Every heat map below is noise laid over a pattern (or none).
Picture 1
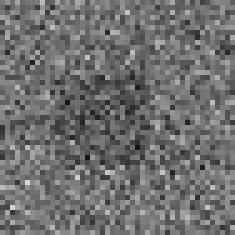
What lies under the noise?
one block
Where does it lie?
centre
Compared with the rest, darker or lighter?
darker
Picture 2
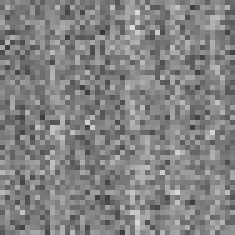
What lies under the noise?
bands of columns
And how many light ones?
4
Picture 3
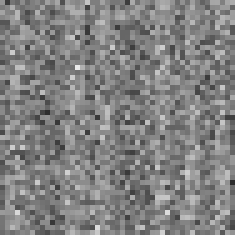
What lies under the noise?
bands of columns
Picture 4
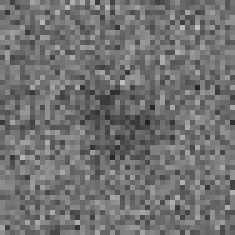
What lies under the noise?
one block
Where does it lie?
centre
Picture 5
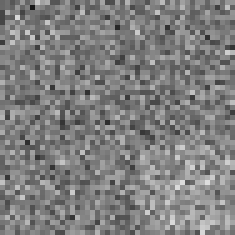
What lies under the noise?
one block
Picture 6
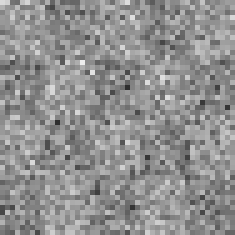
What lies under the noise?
a checkerboard
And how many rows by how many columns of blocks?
4 by 5
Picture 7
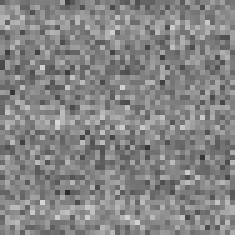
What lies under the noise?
bands of rows
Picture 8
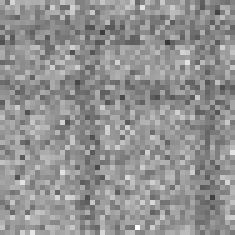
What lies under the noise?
bands of rows crossing bands of columns
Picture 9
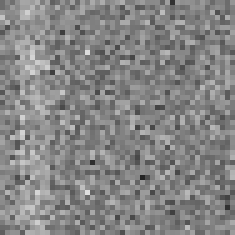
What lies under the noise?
one band of columns
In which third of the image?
left
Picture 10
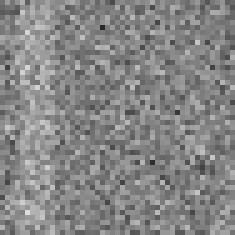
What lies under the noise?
one band of columns
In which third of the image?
left
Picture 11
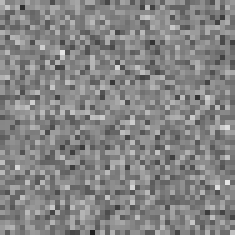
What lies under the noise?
only noise
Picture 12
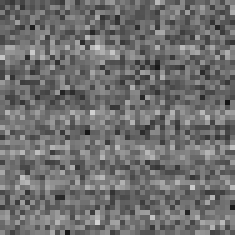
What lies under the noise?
bands of rows
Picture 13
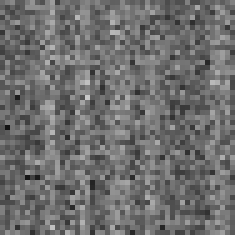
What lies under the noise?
bands of columns
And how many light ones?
5
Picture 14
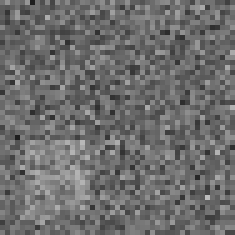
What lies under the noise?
one block
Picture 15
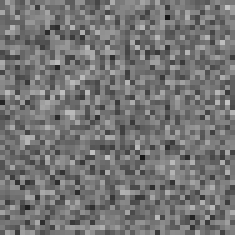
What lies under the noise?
only noise
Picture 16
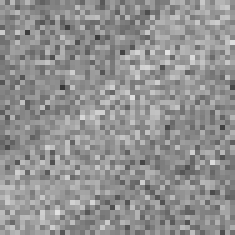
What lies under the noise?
a diagonal band
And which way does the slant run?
bottom left to top right
